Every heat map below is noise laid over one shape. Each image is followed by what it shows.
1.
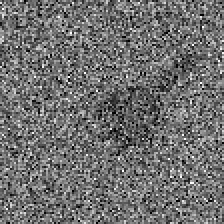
dark lollipop
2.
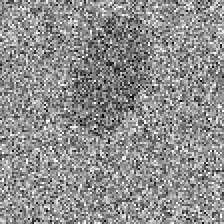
dark ellipse
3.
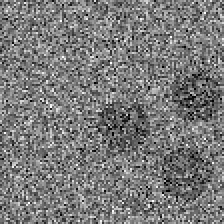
dark three dots
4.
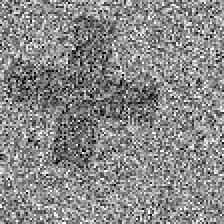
dark cross
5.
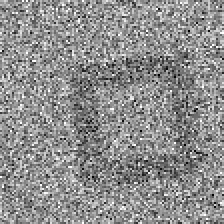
dark square frame
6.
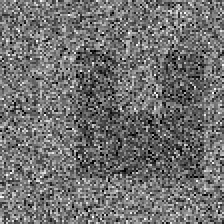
dark square with a notch
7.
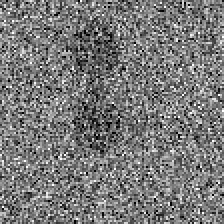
dark dumbbell
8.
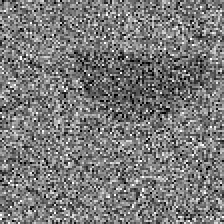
dark half disc
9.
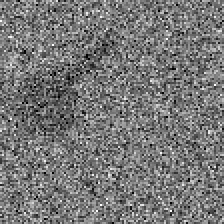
dark lollipop
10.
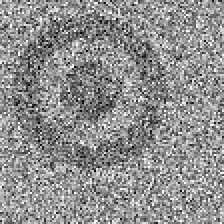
dark bullseye
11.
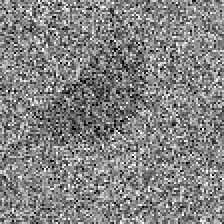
dark half disc
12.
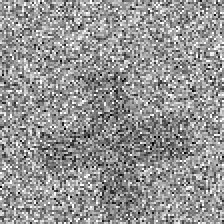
dark cross
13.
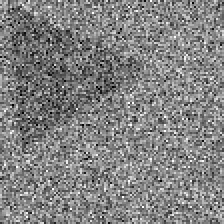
dark triangle
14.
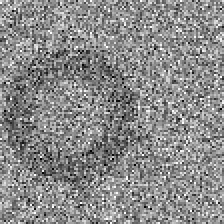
dark ring
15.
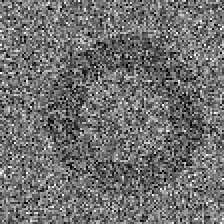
dark ring
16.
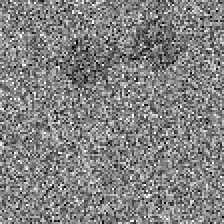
dark dumbbell
